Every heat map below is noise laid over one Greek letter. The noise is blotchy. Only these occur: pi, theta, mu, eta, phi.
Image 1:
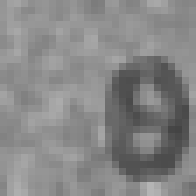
theta
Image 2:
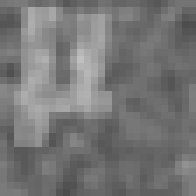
mu
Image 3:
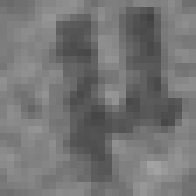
mu
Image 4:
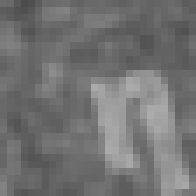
eta
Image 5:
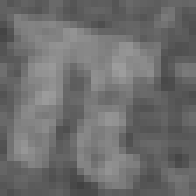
pi
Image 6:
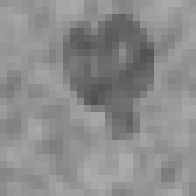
phi
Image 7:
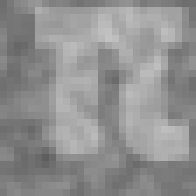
pi
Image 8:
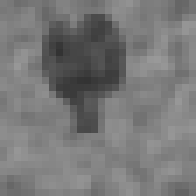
phi
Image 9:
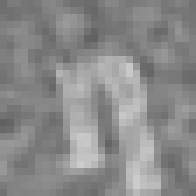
eta
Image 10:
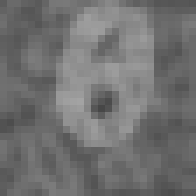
theta
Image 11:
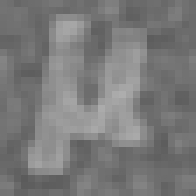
mu
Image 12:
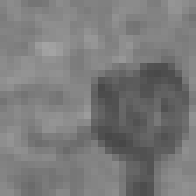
phi
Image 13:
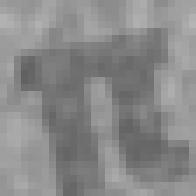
pi
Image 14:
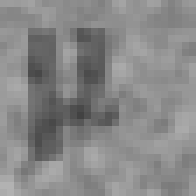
mu
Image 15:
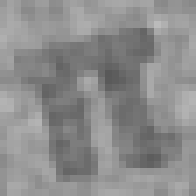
pi
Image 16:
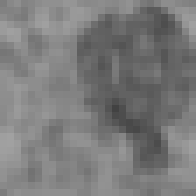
phi
